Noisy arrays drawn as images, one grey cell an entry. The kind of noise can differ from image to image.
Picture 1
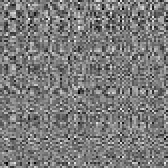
low rank plus noise
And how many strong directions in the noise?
two
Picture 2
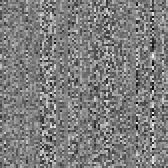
columns of uneven size
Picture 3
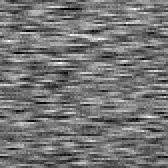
streaked along the rows
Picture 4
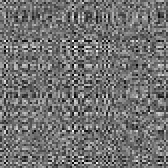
low rank plus noise
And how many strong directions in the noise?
one
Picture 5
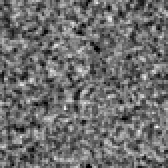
blotchy
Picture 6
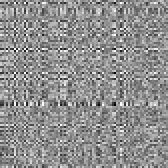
low rank plus noise
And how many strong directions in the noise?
one
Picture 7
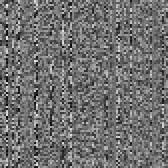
columns of uneven size
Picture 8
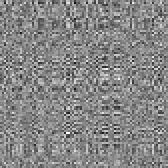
low rank plus noise
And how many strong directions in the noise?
two
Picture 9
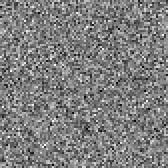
independent entries
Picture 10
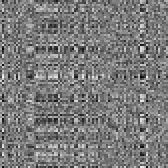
low rank plus noise
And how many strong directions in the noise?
one
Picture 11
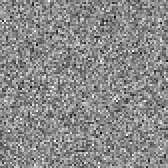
independent entries
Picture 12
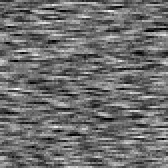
streaked along the rows
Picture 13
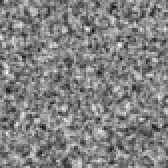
blotchy
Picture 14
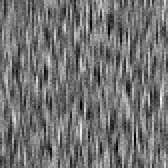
streaked along the columns
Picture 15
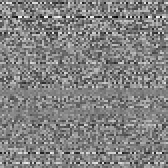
rows of uneven size
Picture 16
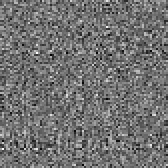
low rank plus noise
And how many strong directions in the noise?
five to eight
